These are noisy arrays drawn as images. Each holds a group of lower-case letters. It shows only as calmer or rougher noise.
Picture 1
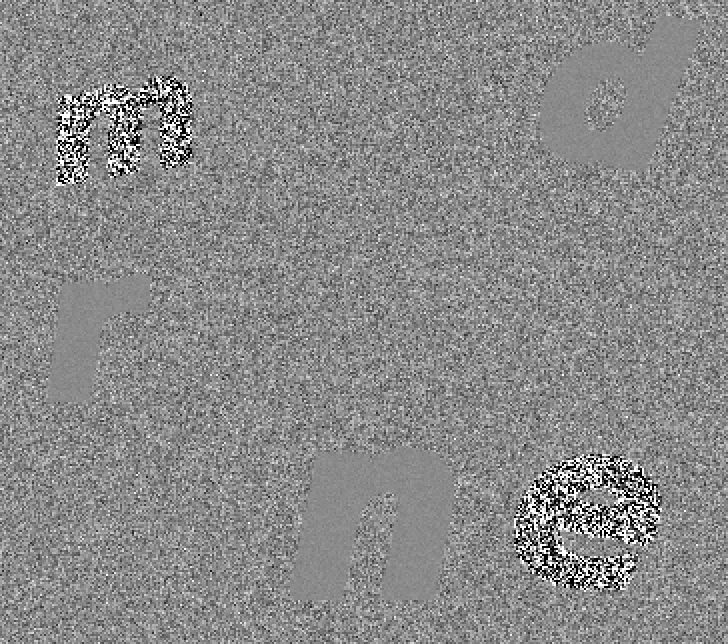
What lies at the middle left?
r
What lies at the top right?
d
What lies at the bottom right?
e
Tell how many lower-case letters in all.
5
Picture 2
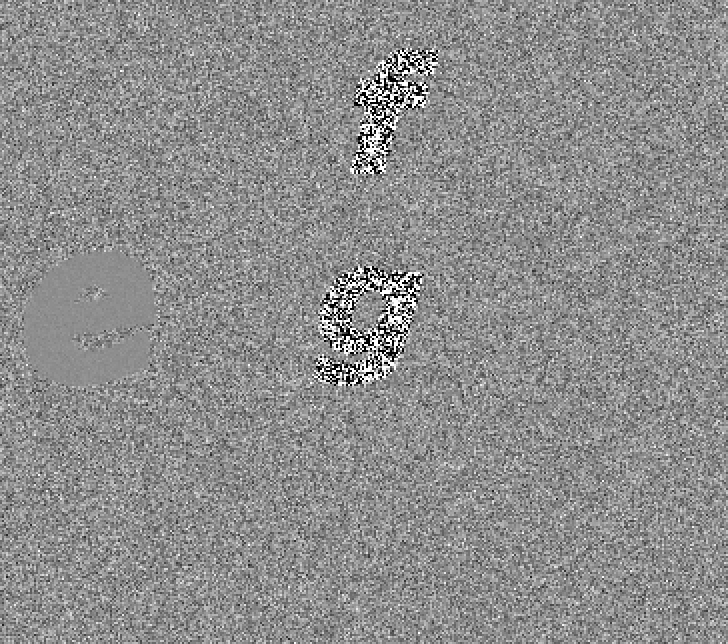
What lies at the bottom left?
nothing
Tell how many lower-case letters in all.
3
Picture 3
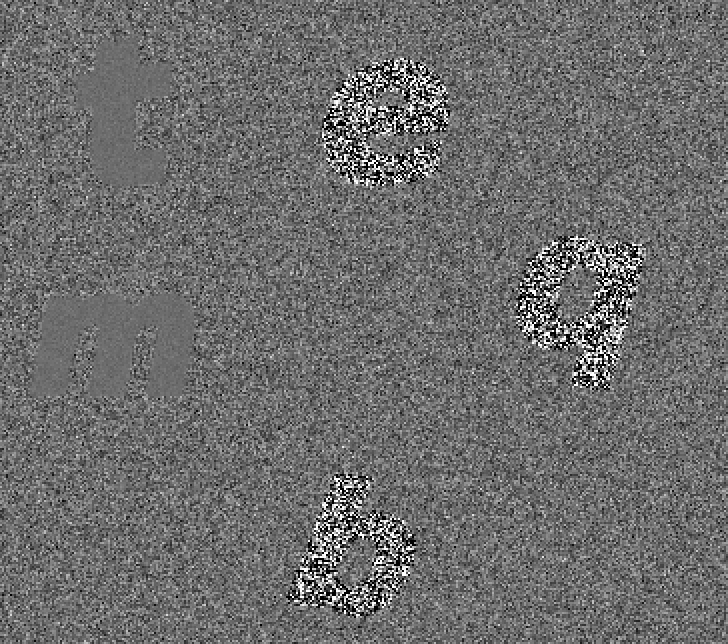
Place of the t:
top left
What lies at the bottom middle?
b
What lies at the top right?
nothing
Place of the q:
middle right
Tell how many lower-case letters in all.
5
